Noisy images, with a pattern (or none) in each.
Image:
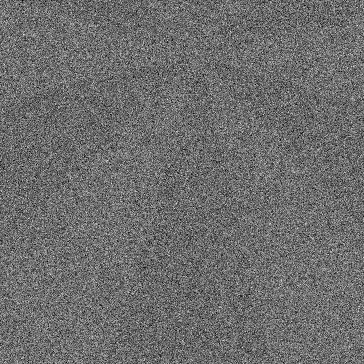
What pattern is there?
spokes from one point
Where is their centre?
top middle
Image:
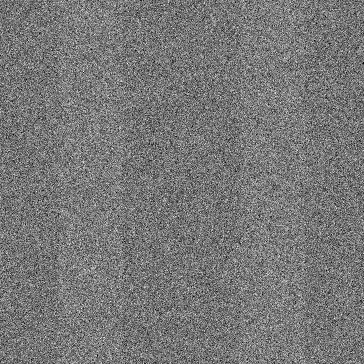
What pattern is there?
vertical stripes
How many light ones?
2
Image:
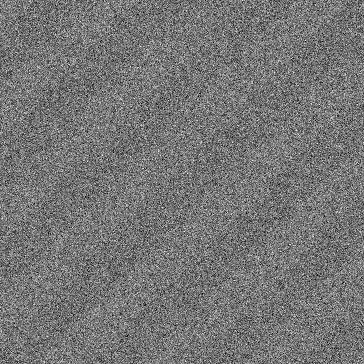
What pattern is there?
diagonal stripes
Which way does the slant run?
bottom left to top right
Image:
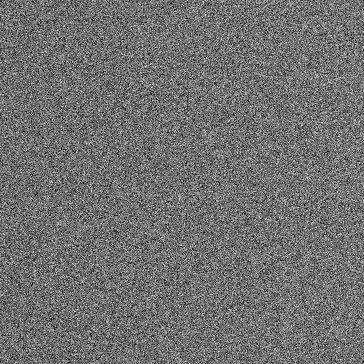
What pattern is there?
a smooth slope
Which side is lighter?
right
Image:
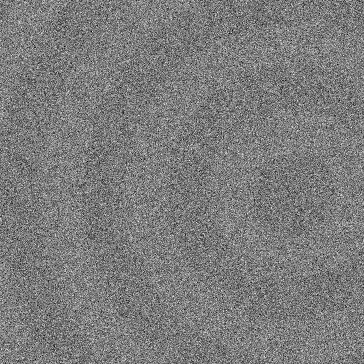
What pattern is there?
rings round one point
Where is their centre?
middle right
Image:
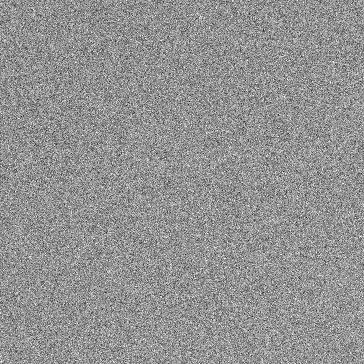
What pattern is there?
a smooth slope
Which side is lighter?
bottom right
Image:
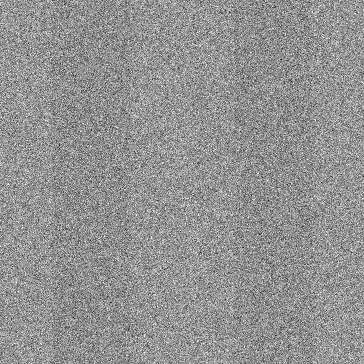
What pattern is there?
vertical stripes
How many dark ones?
2
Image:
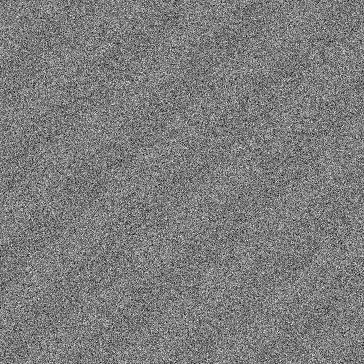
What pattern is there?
diagonal stripes
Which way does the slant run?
bottom left to top right
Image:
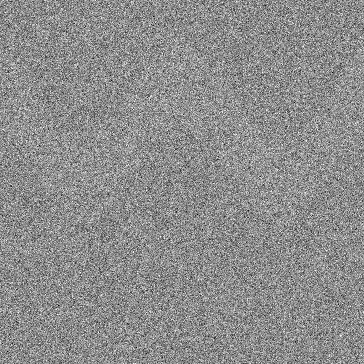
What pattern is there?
a wavy band
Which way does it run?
left to right
